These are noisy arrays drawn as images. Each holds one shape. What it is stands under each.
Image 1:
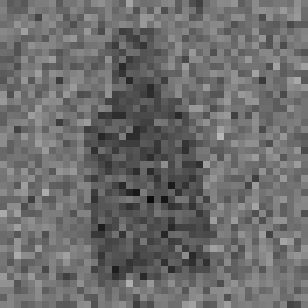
dark bottle
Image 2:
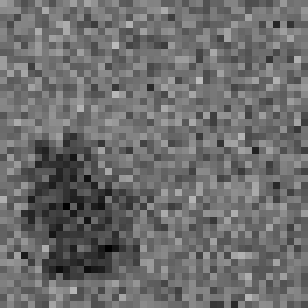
dark chess knight
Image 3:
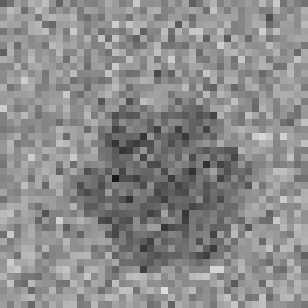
dark flower
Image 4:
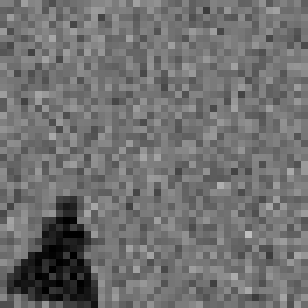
dark chess pawn, bottom left
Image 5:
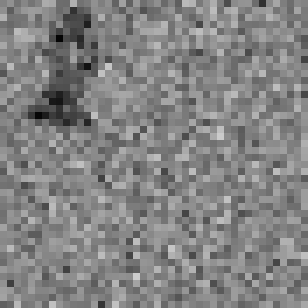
dark chess bishop, top left
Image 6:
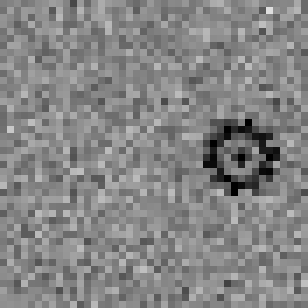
dark gear, middle right
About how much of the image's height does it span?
a quarter
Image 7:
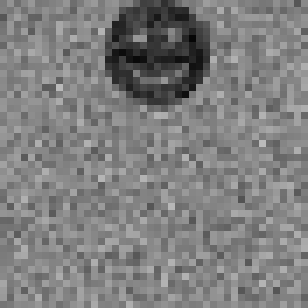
dark smiling face, top middle
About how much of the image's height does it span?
a third
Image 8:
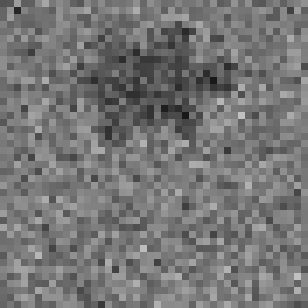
dark turtle
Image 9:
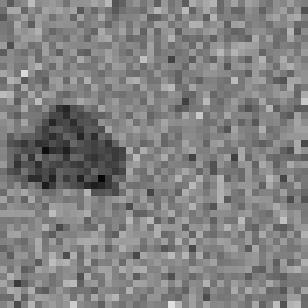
dark cloud, middle left
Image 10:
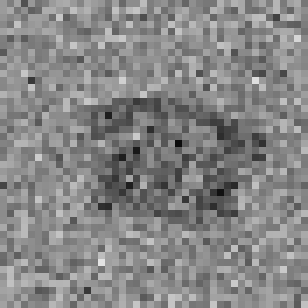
dark telephone
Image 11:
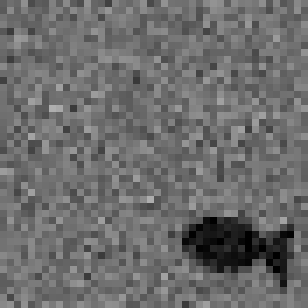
dark fish, bottom right
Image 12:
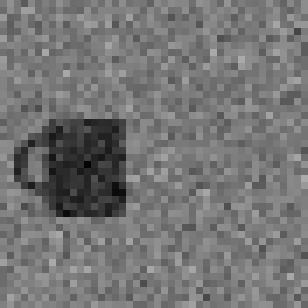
dark cup, middle left
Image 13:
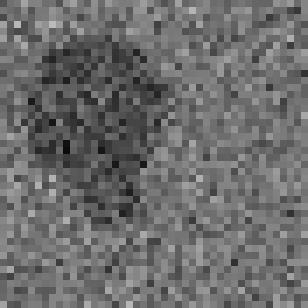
dark light bulb
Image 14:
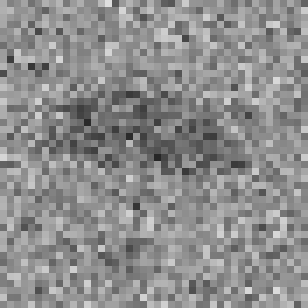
dark umbrella
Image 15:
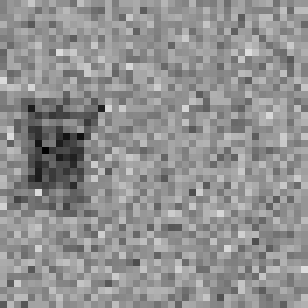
dark chess rook, middle left
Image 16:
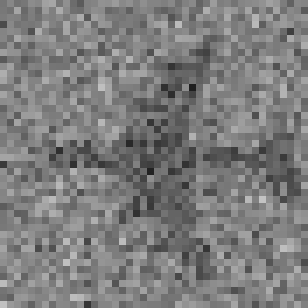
dark airplane
